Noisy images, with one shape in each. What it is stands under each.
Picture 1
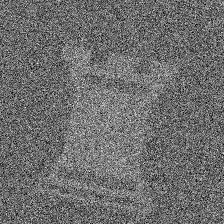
light chess rook
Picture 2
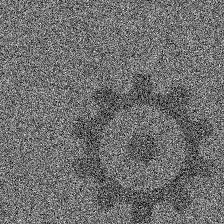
dark gear
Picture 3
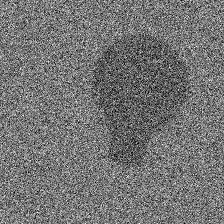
dark light bulb
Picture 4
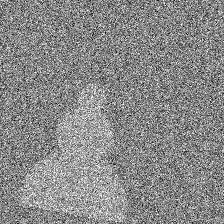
light chess pawn
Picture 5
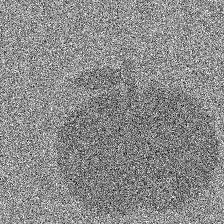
dark apple
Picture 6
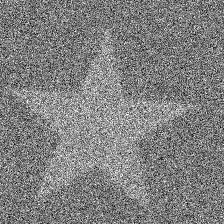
light star
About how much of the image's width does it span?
nearly all
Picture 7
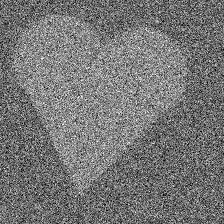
light heart
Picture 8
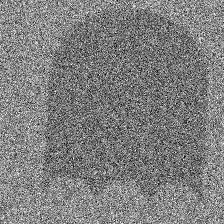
dark ghost
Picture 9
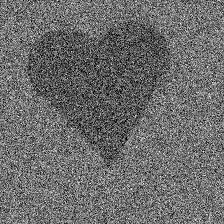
dark heart
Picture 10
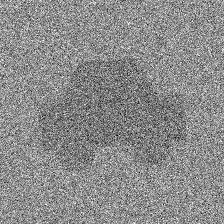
dark car
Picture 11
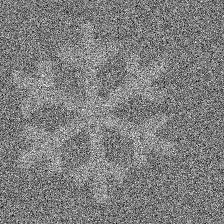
light snowflake
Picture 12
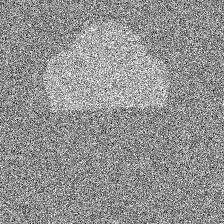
light cloud
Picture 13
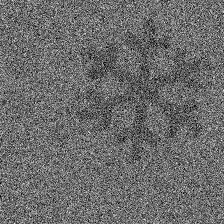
dark snowflake
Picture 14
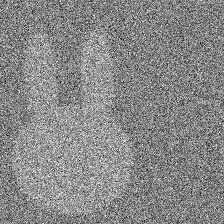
light rabbit's head
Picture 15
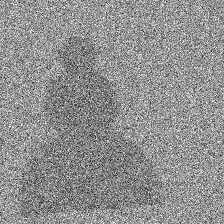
dark chess pawn
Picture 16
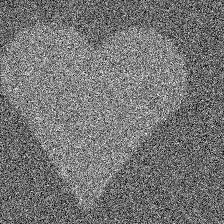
light heart
